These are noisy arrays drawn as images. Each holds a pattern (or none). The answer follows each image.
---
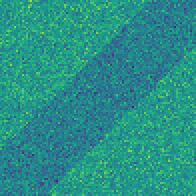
a diagonal band
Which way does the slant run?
bottom left to top right
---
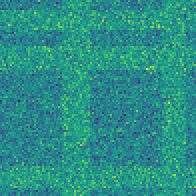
bands of rows crossing bands of columns
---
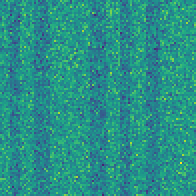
bands of columns
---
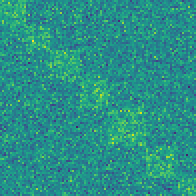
blocks along the diagonal
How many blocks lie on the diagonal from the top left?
7
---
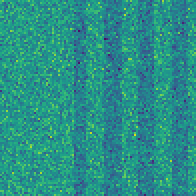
bands of columns
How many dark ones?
4
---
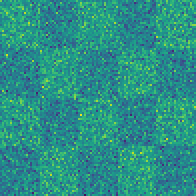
a checkerboard
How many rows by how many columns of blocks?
4 by 5
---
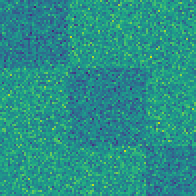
blocks along the diagonal
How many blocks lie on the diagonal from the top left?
3
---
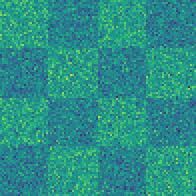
a checkerboard
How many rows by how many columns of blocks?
4 by 4
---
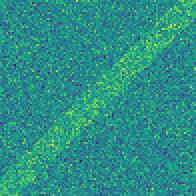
a diagonal band
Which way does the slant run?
bottom left to top right
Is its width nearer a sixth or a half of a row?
a sixth
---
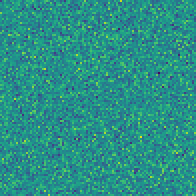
only noise
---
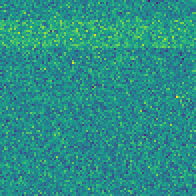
one band of rows
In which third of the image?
top
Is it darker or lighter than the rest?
lighter
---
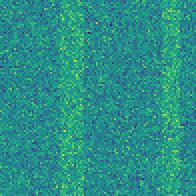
bands of columns
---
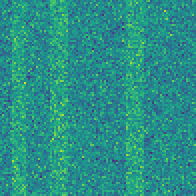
bands of columns
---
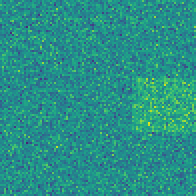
one block
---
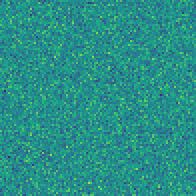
only noise
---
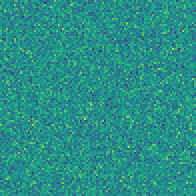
only noise
